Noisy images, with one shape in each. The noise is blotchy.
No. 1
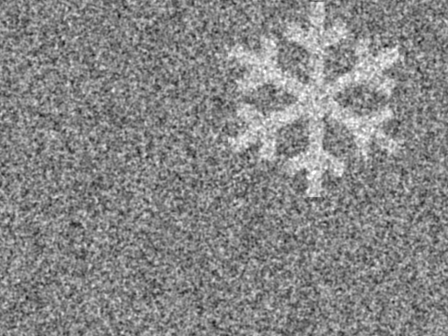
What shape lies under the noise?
snowflake
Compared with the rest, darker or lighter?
lighter
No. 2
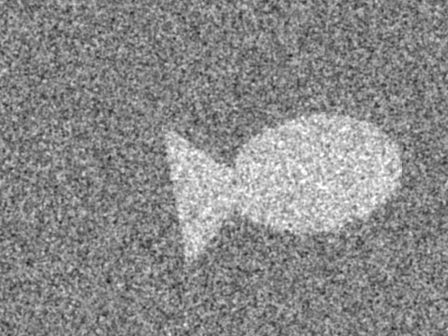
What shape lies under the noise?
fish
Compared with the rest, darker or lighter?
lighter
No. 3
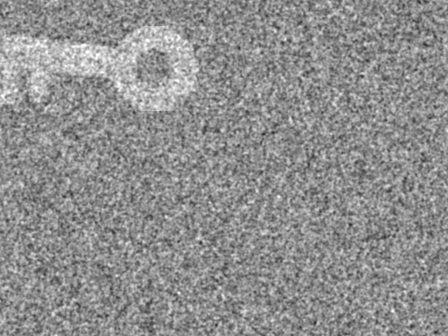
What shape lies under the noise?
key
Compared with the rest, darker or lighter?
lighter
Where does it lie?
top left
